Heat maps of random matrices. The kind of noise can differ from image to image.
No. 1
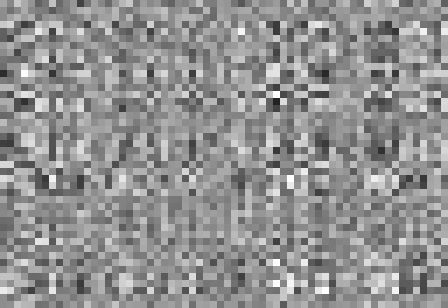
low rank plus noise
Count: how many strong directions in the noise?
two
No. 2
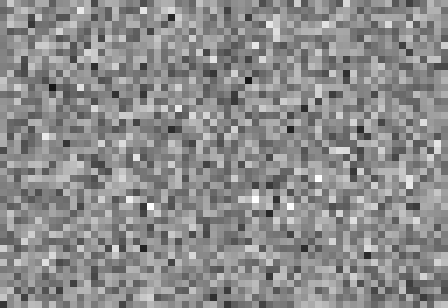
independent entries
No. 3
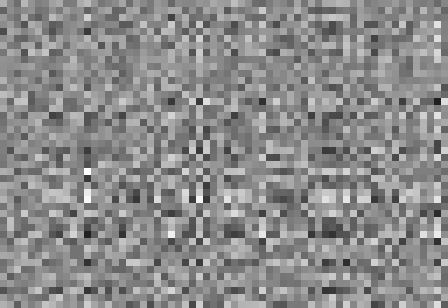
low rank plus noise
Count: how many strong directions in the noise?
two
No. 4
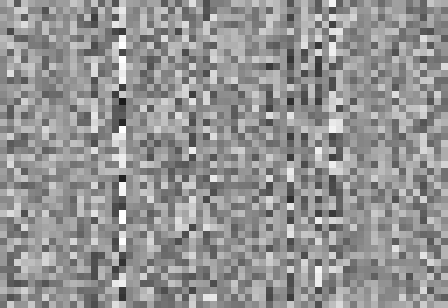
columns of uneven size
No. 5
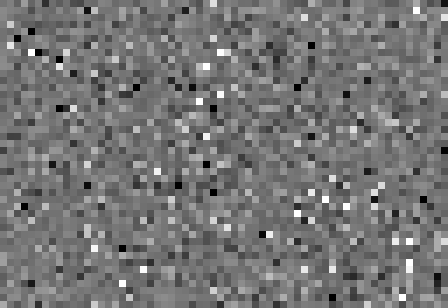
heavy tails
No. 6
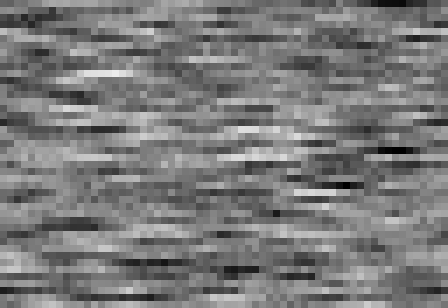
streaked along the rows
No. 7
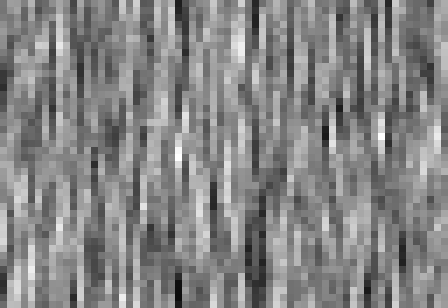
streaked along the columns
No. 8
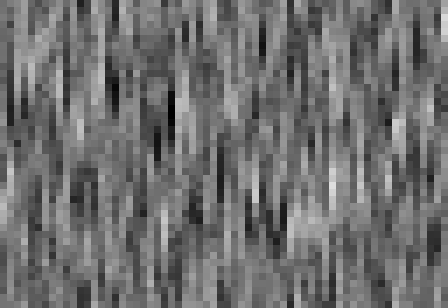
streaked along the columns
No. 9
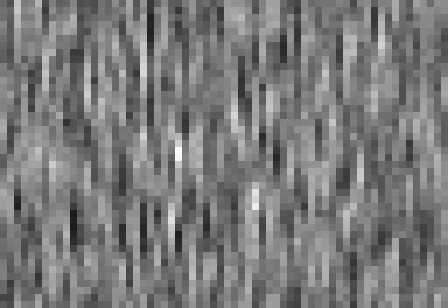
streaked along the columns
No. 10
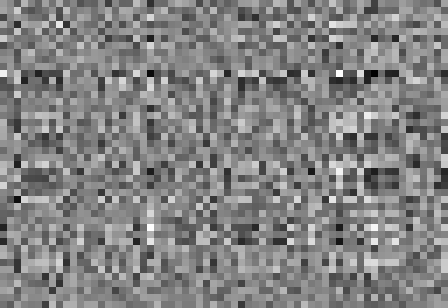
low rank plus noise
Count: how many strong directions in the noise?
two
